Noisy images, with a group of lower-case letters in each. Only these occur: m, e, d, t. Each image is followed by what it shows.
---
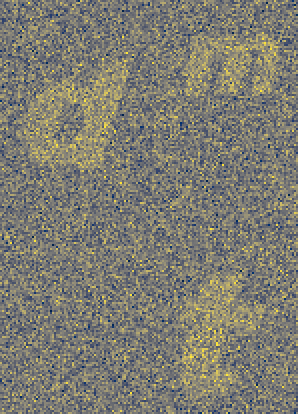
top left: light d; top right: light m; bottom right: light t
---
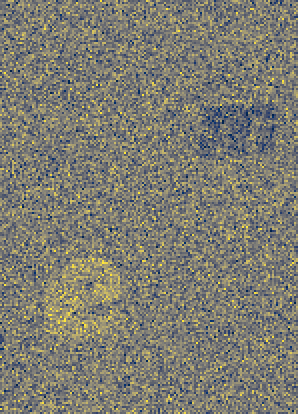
top right: dark m; bottom left: light e
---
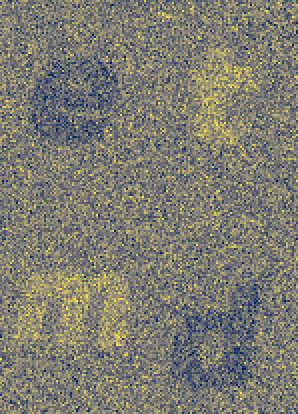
top left: dark e; top right: light t; bottom left: light m; bottom right: dark d
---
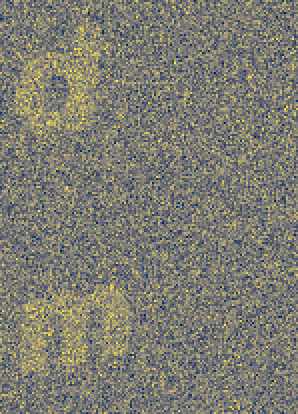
top left: light d; bottom left: light m
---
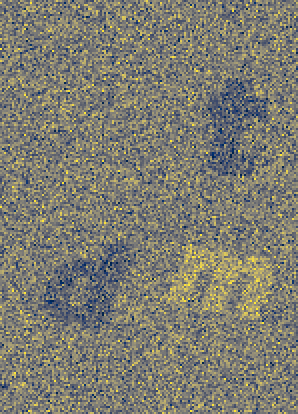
top right: dark t; bottom left: dark d; bottom right: light m
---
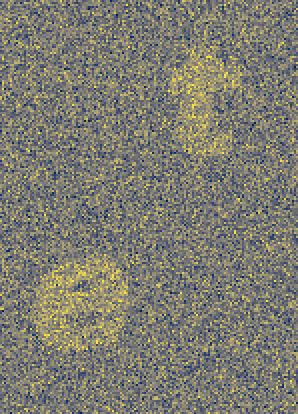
top right: light t; bottom left: light e
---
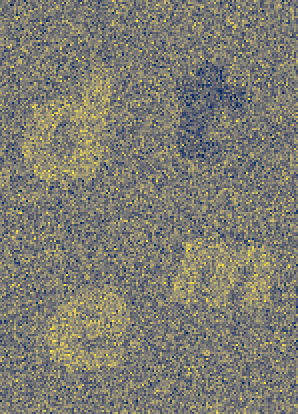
top left: light d; top right: dark t; bottom left: light e; bottom right: light m
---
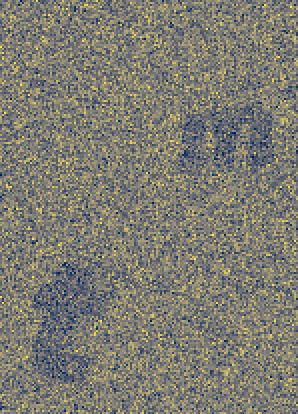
top right: dark m; bottom left: dark t
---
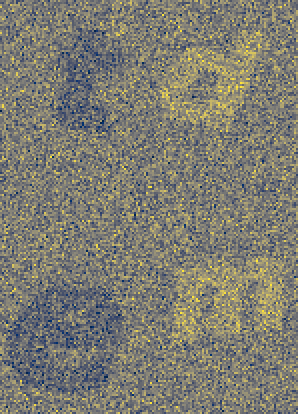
top left: dark t; top right: light d; bottom left: dark e; bottom right: light m
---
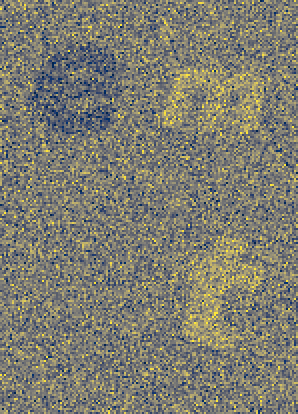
top left: dark e; top right: light m; bottom right: light t
